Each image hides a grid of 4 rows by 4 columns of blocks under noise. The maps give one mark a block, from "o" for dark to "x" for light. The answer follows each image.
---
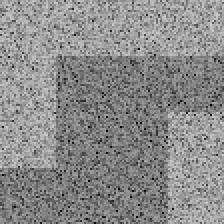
x x x x
x o o o
x o o x
o o o x
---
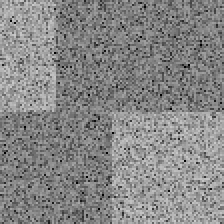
x o o o
x o o o
o o x x
o o x x
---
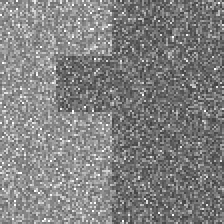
x x o o
x o o o
x x o o
x x o o
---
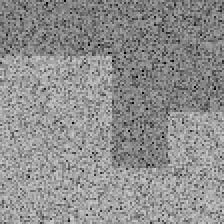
o o o o
x x o o
x x o x
x x x x
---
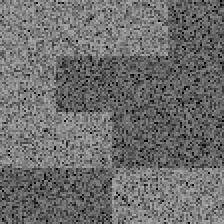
x x x o
x o o o
x x o o
o o x x
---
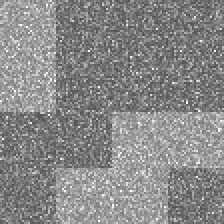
x o o o
x o o o
o o x x
o x x o
